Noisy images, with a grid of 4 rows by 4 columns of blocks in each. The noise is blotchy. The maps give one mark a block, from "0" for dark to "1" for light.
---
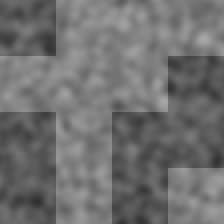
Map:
0111
1110
0100
0101
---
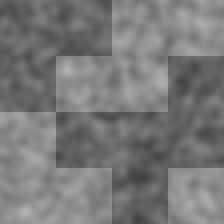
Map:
0011
0110
1000
1101
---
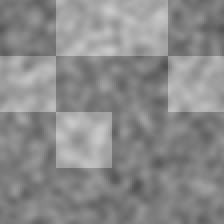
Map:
0110
1001
0100
0000
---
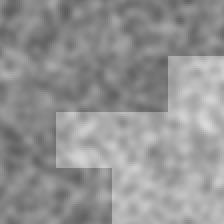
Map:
0000
0001
0111
0011
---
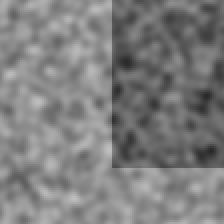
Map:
1100
1100
1100
1111
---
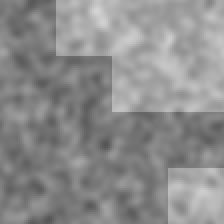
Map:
0111
0011
0000
0001
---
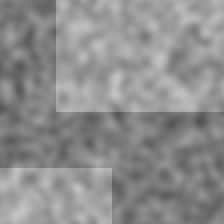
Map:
0111
0111
0000
1100
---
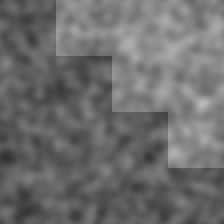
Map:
0111
0011
0001
0000
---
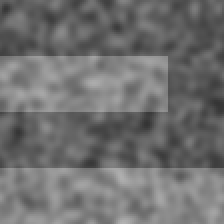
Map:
0000
1110
0000
1111
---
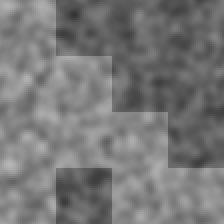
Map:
1000
1100
1110
1011
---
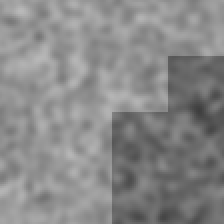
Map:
1111
1110
1100
1100
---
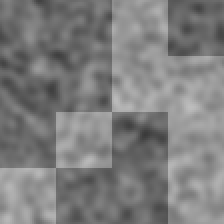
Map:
0010
0011
0101
1001
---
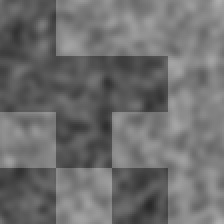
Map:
0111
0001
1011
0101
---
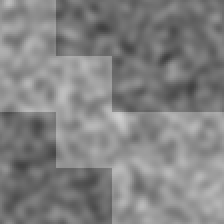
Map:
1000
1100
0111
0011
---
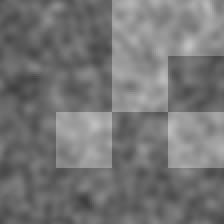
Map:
0011
0010
0101
0000
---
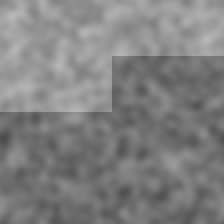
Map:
1111
1100
0000
0000
